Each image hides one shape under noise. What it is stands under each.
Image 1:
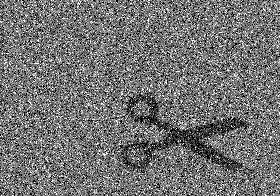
pair of scissors
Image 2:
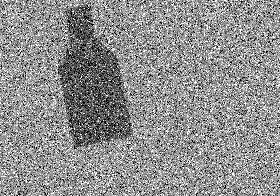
bottle
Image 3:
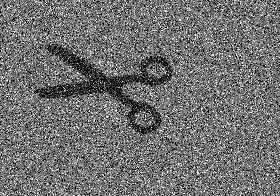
pair of scissors
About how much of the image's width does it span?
half
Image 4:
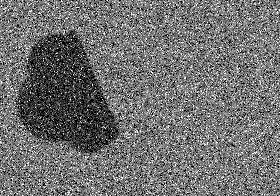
cloud
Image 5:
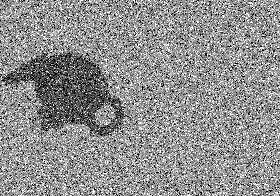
teapot
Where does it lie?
middle left
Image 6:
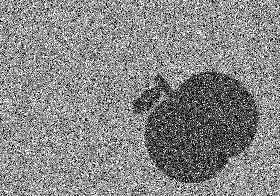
apple
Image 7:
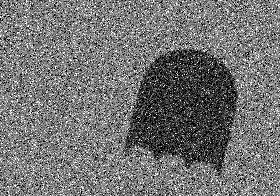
ghost
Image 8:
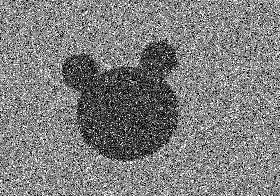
bear's head
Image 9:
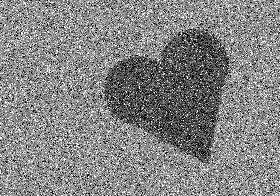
heart
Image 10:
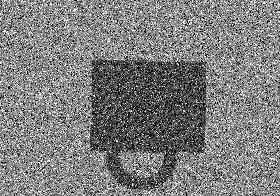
cup
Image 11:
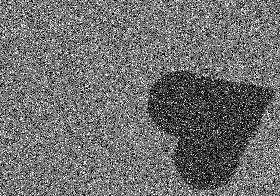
heart
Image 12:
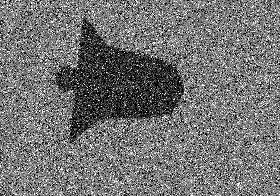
bell
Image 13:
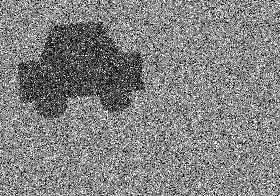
car
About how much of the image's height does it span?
half
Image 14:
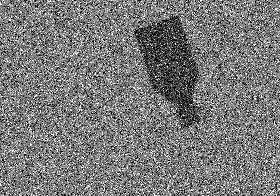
bottle
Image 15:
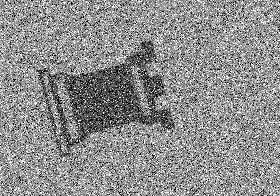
chess rook
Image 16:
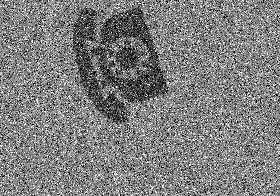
telephone
